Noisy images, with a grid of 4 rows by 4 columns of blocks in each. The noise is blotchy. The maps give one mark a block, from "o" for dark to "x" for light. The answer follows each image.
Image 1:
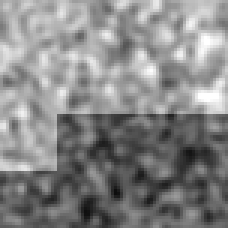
x x x x
x x x x
x o o o
o o o o
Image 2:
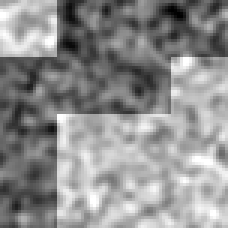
x o o o
o o o x
o x x x
o x x x
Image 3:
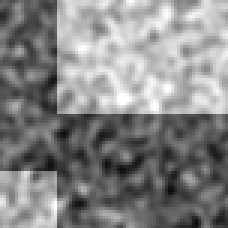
o x x x
o x x x
o o o o
x o o o
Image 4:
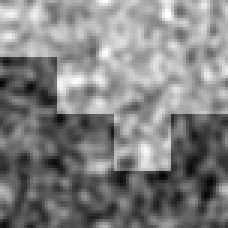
x x x x
o x x x
o o x o
o o o o
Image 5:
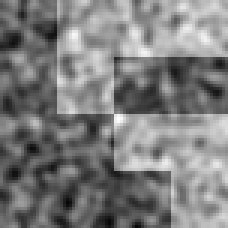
o x x x
o x o o
o o x x
o o o x
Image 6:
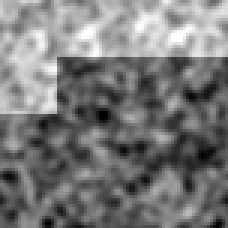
x x x x
x o o o
o o o o
o o o o
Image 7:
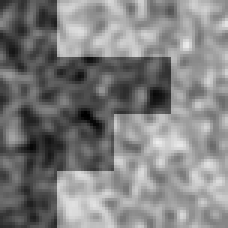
o x x x
o o o x
o o x x
o x x x
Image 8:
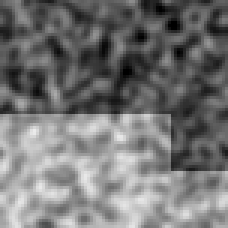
o o o o
o o o o
x x x o
x x x x
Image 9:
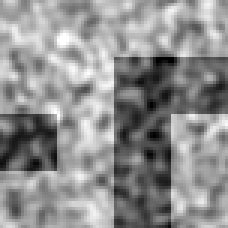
x x x x
x x o o
o x o x
x x o x
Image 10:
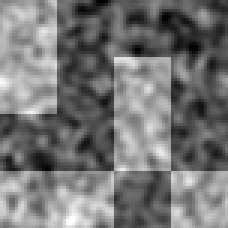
x o o o
x o x o
o o x o
x x o x
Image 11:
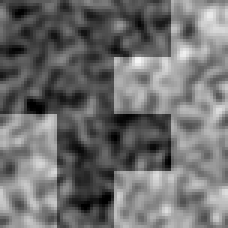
o o o x
o o x x
x o o x
x o x x
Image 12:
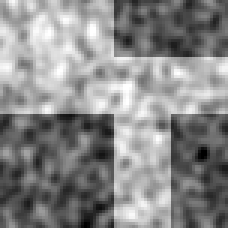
x x o o
x x x x
o o x o
o o x o
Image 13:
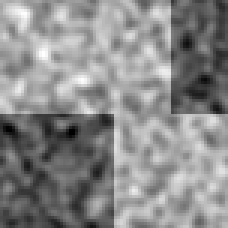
x x x o
x x x o
o o x x
o o x x
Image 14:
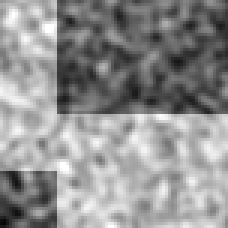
x o o o
x o o o
x x x x
o x x x
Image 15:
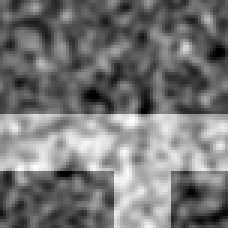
o o o o
o o o o
x x x x
o o x o
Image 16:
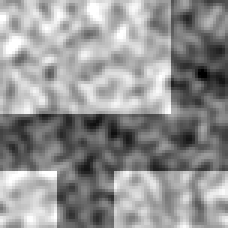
x x x o
x x x o
o o o o
x o x x
